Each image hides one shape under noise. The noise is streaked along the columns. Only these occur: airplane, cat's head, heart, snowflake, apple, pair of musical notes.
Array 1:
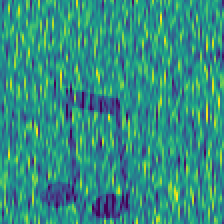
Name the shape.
pair of musical notes
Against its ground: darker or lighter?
darker
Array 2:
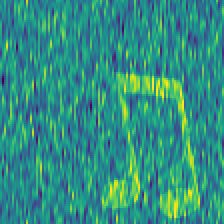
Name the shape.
pair of musical notes
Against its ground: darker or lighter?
lighter
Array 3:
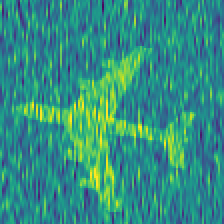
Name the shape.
airplane
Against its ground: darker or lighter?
lighter
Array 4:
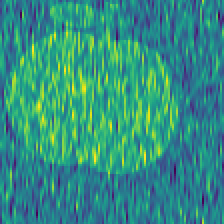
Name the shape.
apple
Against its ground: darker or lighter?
lighter
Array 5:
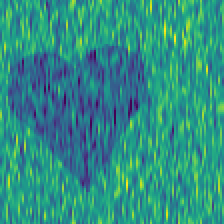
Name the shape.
heart
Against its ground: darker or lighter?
darker
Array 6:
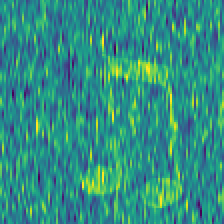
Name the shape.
pair of musical notes
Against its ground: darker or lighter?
lighter
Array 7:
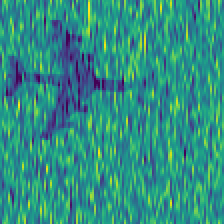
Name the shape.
airplane
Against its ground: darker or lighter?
darker
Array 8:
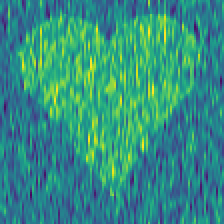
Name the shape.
heart
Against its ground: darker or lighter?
lighter
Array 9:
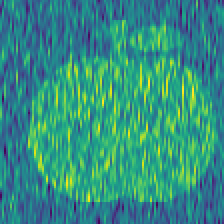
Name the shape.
apple
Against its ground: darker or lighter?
lighter
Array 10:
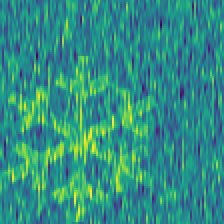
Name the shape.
snowflake
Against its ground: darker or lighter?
lighter
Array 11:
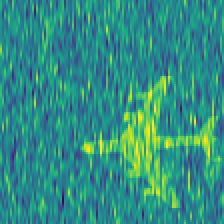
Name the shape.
airplane
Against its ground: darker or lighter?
lighter
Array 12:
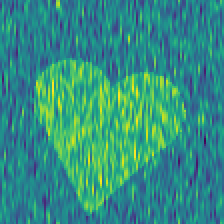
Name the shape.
heart
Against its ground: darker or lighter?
lighter
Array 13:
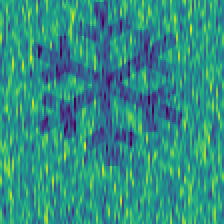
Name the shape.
snowflake
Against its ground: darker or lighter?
darker
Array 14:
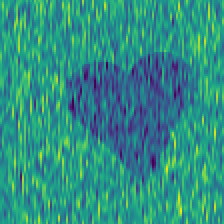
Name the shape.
heart
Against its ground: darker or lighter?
darker
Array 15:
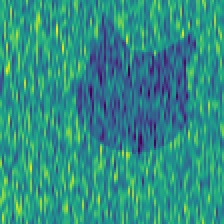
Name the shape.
cat's head
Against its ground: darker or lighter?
darker
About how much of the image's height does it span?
two thirds
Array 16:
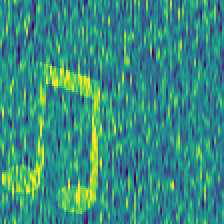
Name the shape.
pair of musical notes
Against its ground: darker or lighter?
lighter
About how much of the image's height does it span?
two thirds
